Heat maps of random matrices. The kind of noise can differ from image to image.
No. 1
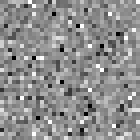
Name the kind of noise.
heavy tails
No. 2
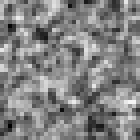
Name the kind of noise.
blotchy
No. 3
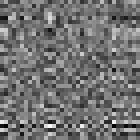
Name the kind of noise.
low rank plus noise
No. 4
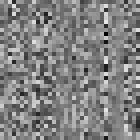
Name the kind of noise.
columns of uneven size
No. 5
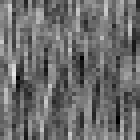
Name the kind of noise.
streaked along the columns
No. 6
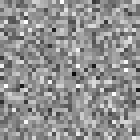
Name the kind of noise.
independent entries
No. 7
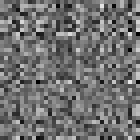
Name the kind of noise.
low rank plus noise
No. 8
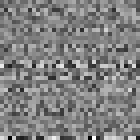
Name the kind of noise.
rows of uneven size
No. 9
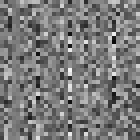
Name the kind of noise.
columns of uneven size
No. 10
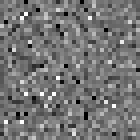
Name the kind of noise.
heavy tails
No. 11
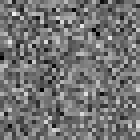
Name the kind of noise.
independent entries
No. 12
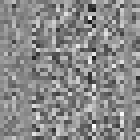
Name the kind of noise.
columns of uneven size
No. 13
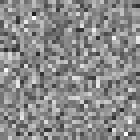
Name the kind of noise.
independent entries
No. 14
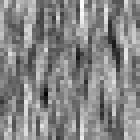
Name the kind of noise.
streaked along the columns
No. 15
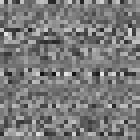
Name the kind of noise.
rows of uneven size
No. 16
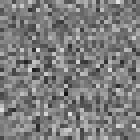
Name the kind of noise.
low rank plus noise
